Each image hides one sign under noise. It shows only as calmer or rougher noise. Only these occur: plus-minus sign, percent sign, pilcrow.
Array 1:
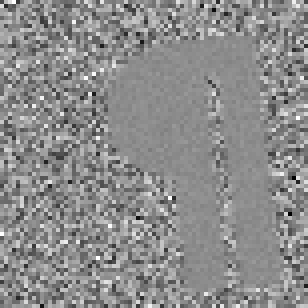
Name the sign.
pilcrow
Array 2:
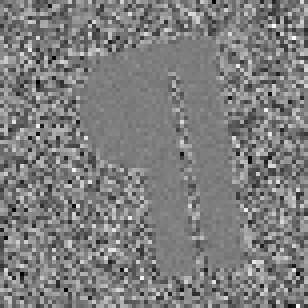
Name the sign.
pilcrow
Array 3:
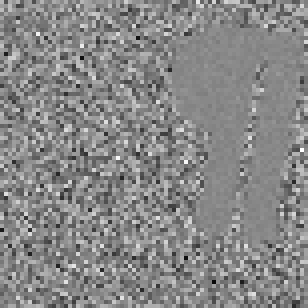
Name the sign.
pilcrow
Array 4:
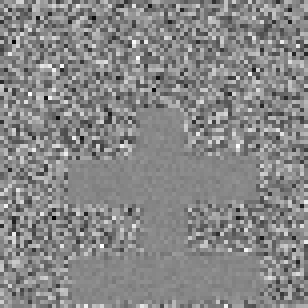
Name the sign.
plus-minus sign
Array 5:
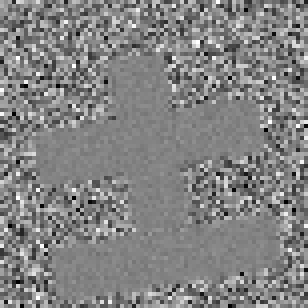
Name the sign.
plus-minus sign
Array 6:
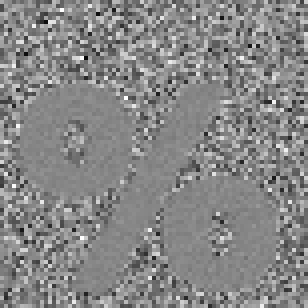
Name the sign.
percent sign
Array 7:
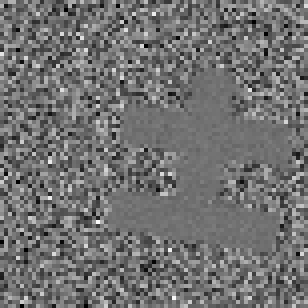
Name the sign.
plus-minus sign
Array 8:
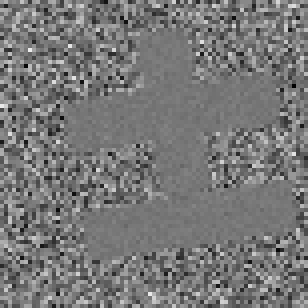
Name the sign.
plus-minus sign
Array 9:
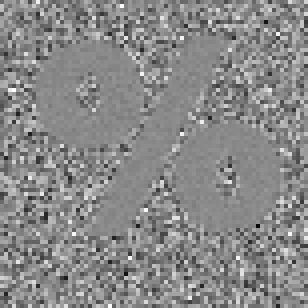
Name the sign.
percent sign
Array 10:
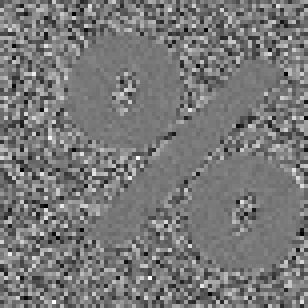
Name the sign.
percent sign
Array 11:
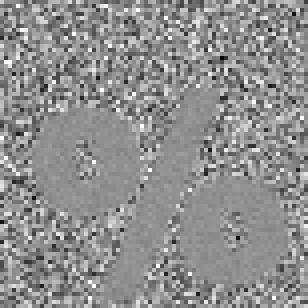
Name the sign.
percent sign
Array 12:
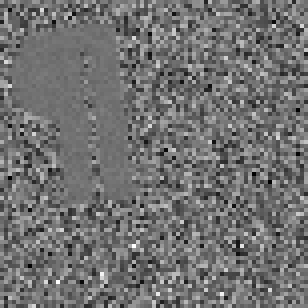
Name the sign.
pilcrow
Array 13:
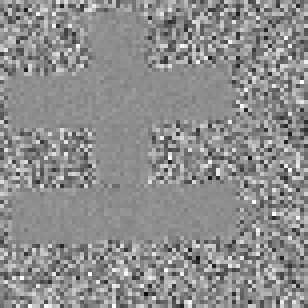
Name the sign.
plus-minus sign
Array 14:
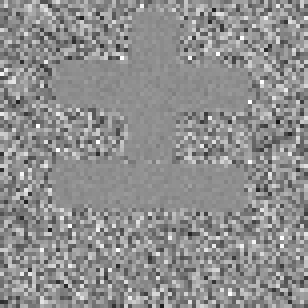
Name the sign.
plus-minus sign
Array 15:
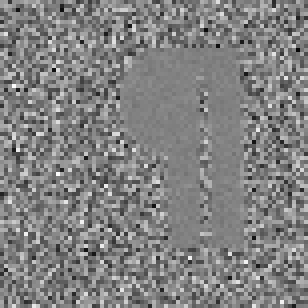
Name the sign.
pilcrow
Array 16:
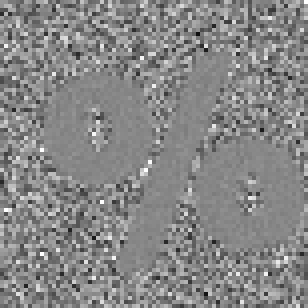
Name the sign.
percent sign
